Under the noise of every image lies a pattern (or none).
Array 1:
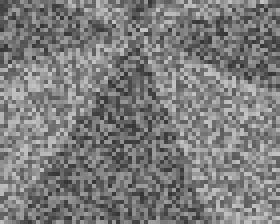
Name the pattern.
spokes from one point
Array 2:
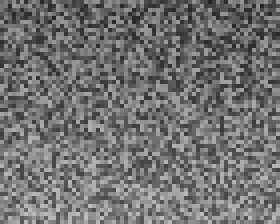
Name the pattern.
a smooth slope
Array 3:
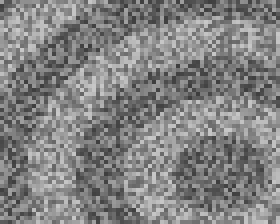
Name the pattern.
rings round one point
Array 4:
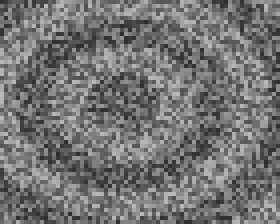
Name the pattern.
rings round one point
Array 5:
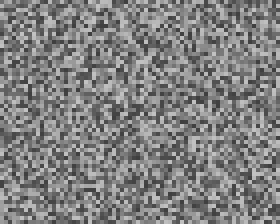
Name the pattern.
only noise
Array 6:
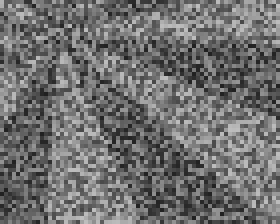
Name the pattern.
spokes from one point
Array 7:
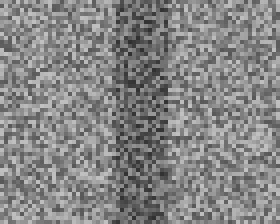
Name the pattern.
one vertical stripe
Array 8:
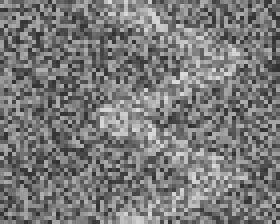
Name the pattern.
a wavy band
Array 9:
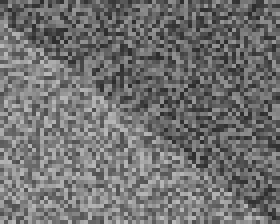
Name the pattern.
a sharp edge
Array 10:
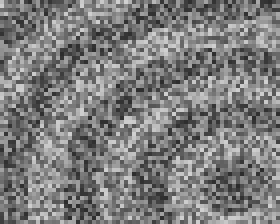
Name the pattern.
rings round one point
